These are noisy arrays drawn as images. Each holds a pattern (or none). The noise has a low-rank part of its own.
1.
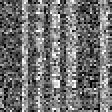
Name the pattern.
bands of columns
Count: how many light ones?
5
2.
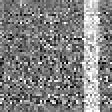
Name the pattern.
one band of columns
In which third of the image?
right
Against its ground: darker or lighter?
lighter
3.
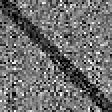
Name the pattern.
a diagonal band
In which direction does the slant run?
top left to bottom right
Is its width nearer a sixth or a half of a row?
a sixth
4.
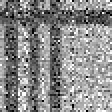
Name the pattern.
bands of rows crossing bands of columns
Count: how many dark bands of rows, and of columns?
1 and 3
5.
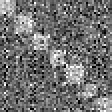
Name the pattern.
blocks along the diagonal
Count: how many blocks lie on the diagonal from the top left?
7
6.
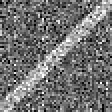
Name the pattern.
a diagonal band
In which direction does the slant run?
bottom left to top right
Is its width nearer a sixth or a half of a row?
a sixth
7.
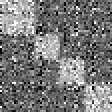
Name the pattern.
blocks along the diagonal
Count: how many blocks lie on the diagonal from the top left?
4
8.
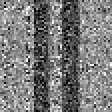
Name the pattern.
bands of columns
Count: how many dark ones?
2
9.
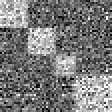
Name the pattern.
blocks along the diagonal
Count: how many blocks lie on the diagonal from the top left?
4
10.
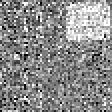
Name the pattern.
one block
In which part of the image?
top right
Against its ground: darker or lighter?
lighter
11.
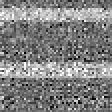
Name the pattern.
bands of rows
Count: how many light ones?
2
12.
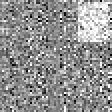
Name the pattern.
one block
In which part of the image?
top right
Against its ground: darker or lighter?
lighter
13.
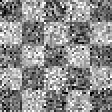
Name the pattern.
a checkerboard
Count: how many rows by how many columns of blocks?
5 by 5
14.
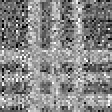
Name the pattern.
bands of rows crossing bands of columns
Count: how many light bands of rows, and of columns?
3 and 3
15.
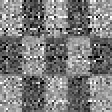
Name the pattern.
a checkerboard
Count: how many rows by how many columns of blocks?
3 by 5
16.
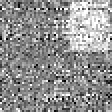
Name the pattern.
one block
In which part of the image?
top right
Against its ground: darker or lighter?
lighter
